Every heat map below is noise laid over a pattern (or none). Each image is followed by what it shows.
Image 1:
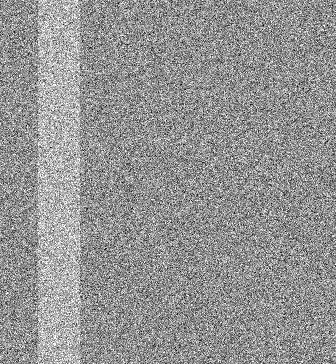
one band of columns
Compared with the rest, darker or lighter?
lighter
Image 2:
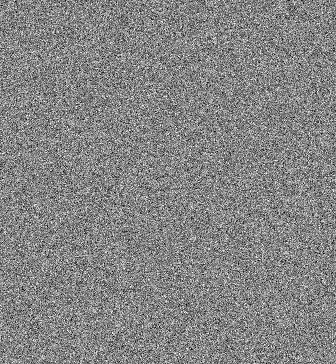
only noise
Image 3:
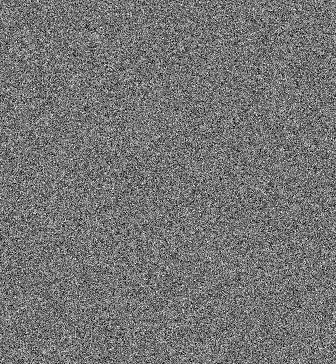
only noise
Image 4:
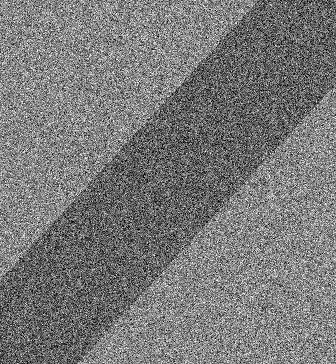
a diagonal band
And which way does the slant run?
bottom left to top right
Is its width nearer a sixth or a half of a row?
a half
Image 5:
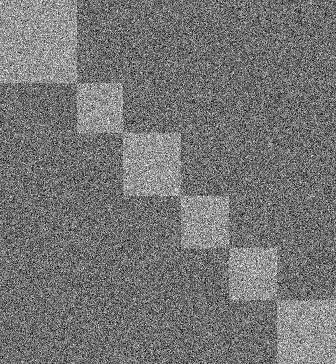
blocks along the diagonal
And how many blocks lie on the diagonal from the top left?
6
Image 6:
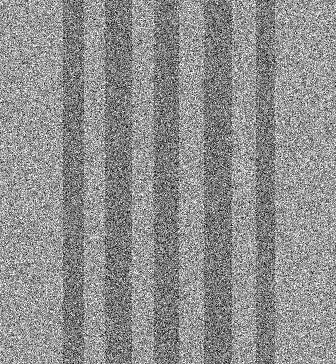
bands of columns
